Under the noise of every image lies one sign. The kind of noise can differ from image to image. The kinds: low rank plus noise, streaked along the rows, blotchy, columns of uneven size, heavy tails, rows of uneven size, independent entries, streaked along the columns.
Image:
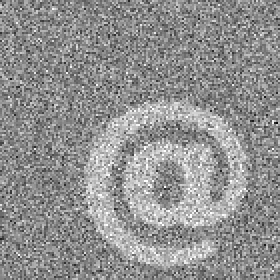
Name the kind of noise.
independent entries
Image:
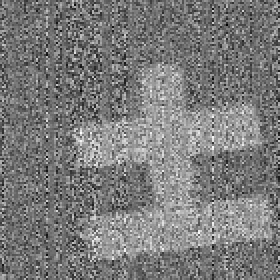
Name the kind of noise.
columns of uneven size
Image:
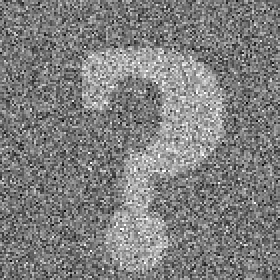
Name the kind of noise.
independent entries
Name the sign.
question mark
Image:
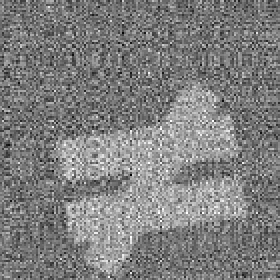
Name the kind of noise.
low rank plus noise
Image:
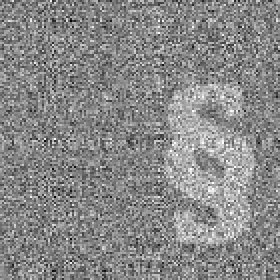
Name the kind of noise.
low rank plus noise
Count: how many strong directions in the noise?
three or four
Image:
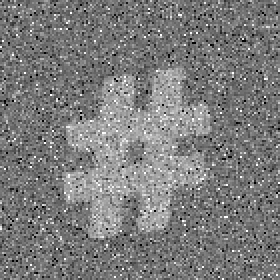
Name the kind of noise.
heavy tails
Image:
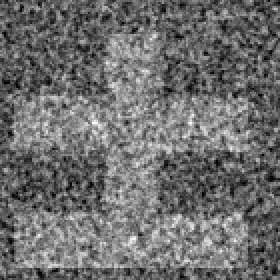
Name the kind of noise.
blotchy
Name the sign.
plus-minus sign
